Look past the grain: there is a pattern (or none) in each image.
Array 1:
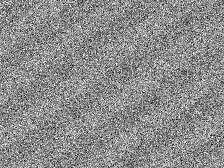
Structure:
diagonal stripes
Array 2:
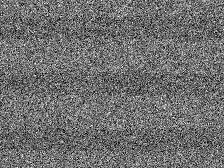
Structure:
horizontal stripes
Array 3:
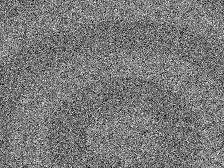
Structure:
rings round one point
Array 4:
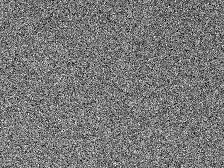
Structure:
a smooth slope
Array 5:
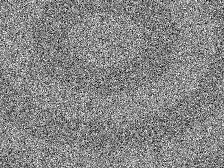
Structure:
rings round one point
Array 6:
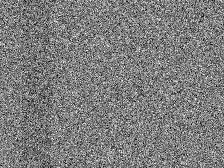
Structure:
one vertical stripe
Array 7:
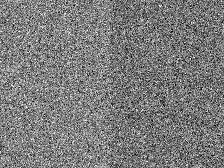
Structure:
a sharp edge
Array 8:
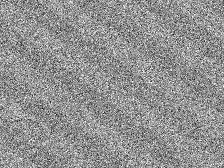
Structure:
diagonal stripes
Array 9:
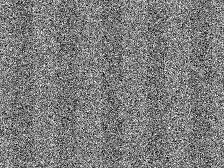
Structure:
vertical stripes
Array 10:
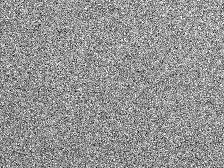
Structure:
a smooth slope
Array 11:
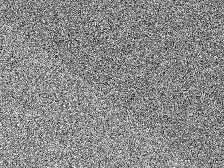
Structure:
a sharp edge
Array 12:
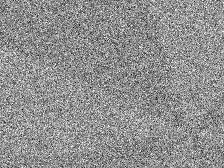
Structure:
spokes from one point
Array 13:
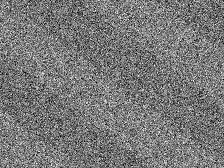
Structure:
diagonal stripes
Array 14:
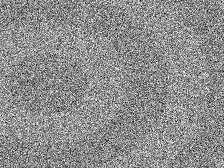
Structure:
rings round one point
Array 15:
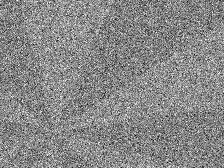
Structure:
spokes from one point
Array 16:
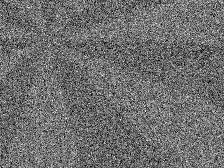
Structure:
spokes from one point
